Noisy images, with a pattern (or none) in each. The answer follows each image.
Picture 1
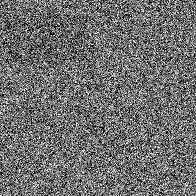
one block
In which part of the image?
top left
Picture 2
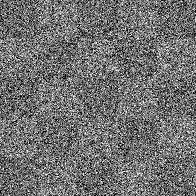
a checkerboard
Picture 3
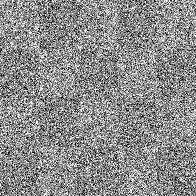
a checkerboard
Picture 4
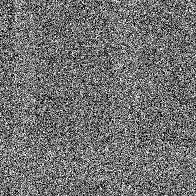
bands of rows crossing bands of columns
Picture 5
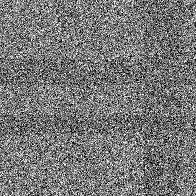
bands of rows crossing bands of columns
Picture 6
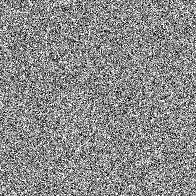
only noise
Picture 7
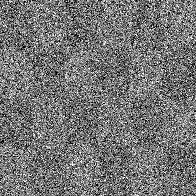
a checkerboard
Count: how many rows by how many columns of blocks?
4 by 6
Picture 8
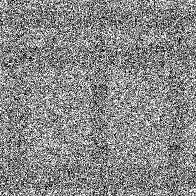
bands of rows crossing bands of columns
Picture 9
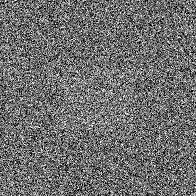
one block
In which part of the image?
centre
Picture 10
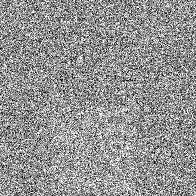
one block
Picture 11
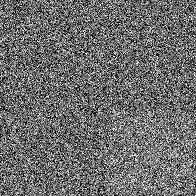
one block
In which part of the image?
bottom right
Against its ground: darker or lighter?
lighter
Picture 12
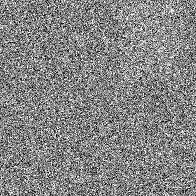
one block
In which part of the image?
top right
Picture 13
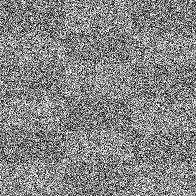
a checkerboard
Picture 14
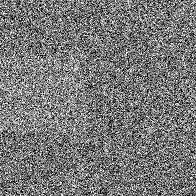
one block
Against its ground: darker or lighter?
lighter
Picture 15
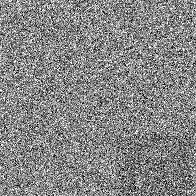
one block
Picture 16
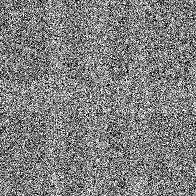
bands of rows crossing bands of columns
